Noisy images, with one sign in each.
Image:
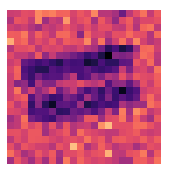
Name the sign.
equals sign
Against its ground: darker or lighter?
darker
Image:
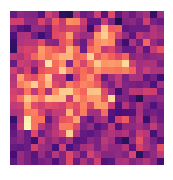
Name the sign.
hash sign
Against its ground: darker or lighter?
lighter
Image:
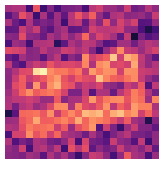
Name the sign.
equals sign
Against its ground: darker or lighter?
lighter
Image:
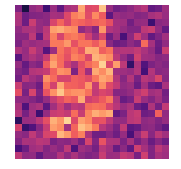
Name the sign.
section sign
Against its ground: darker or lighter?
lighter
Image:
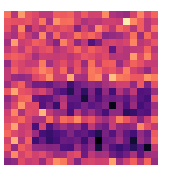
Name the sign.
equals sign
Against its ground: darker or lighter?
darker
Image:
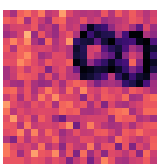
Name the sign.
infinity sign
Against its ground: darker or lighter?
darker
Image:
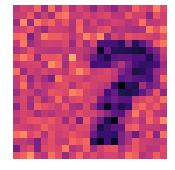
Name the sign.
question mark
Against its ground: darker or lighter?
darker
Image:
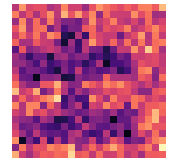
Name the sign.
plus-minus sign
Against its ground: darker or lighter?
darker
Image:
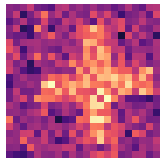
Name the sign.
plus sign
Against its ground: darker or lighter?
lighter
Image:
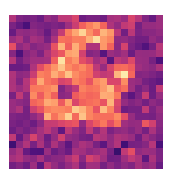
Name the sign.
ampersand
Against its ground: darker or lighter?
lighter
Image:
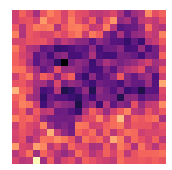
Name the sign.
not-equal sign
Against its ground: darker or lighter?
darker
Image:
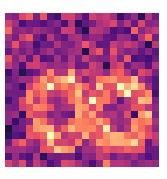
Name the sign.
infinity sign
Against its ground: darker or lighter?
lighter
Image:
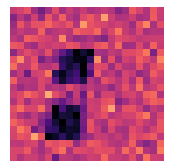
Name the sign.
colon
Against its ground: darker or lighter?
darker
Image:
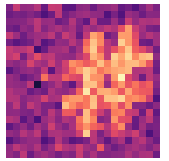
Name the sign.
hash sign
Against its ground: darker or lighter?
lighter
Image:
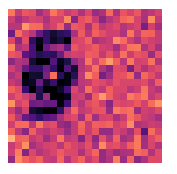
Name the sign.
section sign
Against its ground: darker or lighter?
darker
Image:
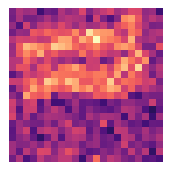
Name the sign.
approximately sign
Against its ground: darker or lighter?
lighter
